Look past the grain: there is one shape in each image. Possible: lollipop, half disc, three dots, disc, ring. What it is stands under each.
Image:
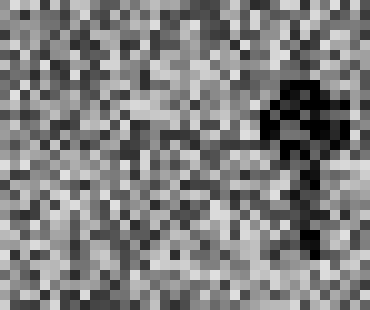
lollipop
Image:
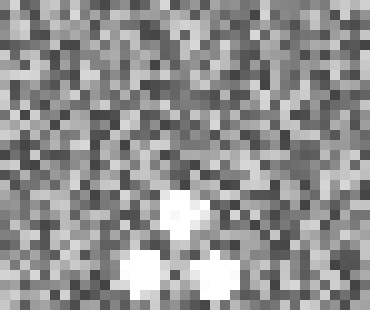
three dots
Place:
bottom middle
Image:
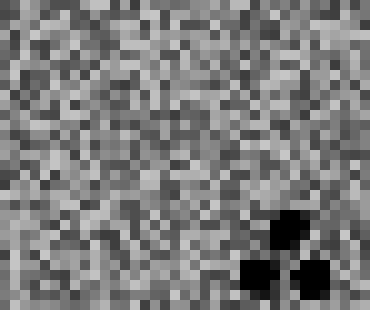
three dots
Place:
bottom right
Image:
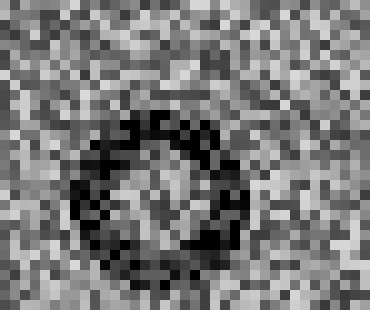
ring
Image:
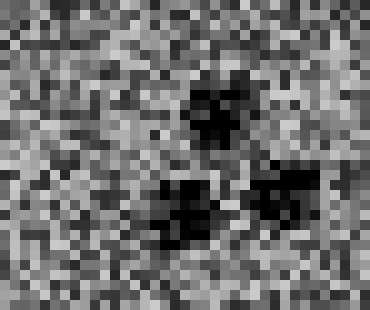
three dots
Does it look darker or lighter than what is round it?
darker
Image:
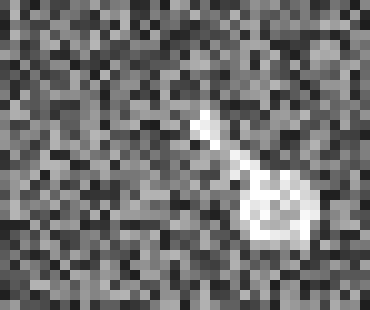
lollipop
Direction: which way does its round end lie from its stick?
down and right
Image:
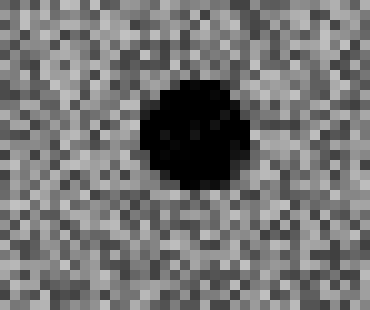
disc
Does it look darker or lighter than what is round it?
darker
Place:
centre
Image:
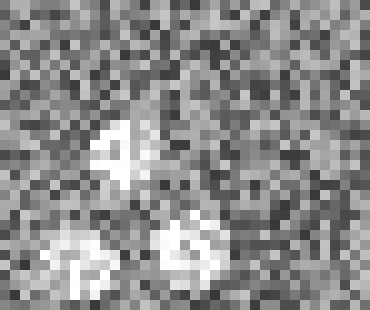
three dots
